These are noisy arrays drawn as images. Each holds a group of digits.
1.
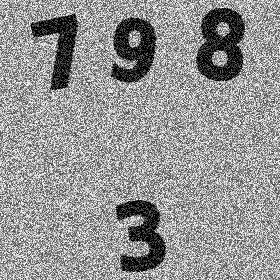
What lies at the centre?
nothing
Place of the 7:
top left
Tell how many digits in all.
4
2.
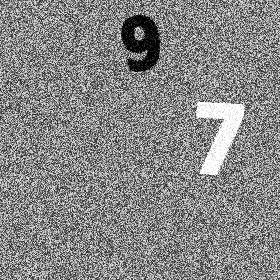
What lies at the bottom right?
nothing
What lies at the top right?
nothing
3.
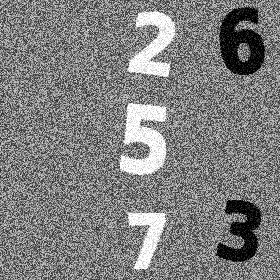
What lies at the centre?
5
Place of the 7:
bottom middle
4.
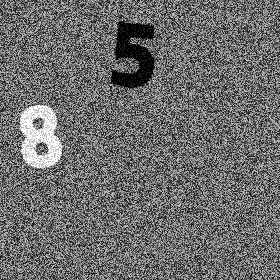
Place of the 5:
top middle
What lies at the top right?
nothing
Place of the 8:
middle left
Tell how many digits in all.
2
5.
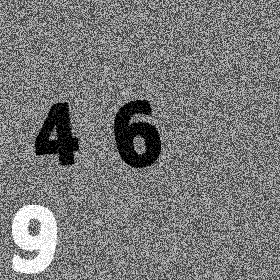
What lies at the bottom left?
9
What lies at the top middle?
nothing
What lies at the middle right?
nothing
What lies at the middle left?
4
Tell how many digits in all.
3
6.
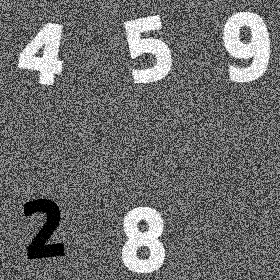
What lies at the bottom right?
nothing
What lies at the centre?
nothing
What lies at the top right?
9
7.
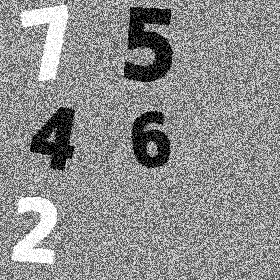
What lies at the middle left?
4
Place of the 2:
bottom left
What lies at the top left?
7
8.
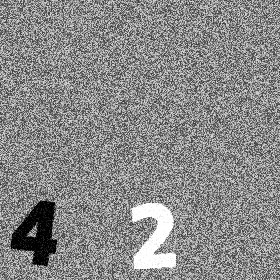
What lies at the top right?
nothing
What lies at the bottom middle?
2
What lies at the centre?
nothing
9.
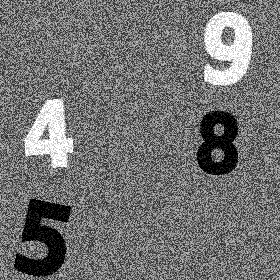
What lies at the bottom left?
5
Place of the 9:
top right
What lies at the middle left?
4
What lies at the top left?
nothing
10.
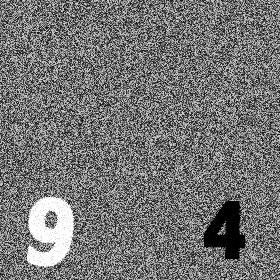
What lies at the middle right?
nothing
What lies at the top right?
nothing
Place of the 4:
bottom right
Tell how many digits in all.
2
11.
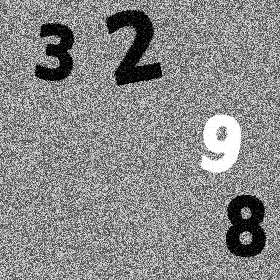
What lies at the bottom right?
8
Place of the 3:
top left
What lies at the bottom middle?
nothing
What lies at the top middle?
2
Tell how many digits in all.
4
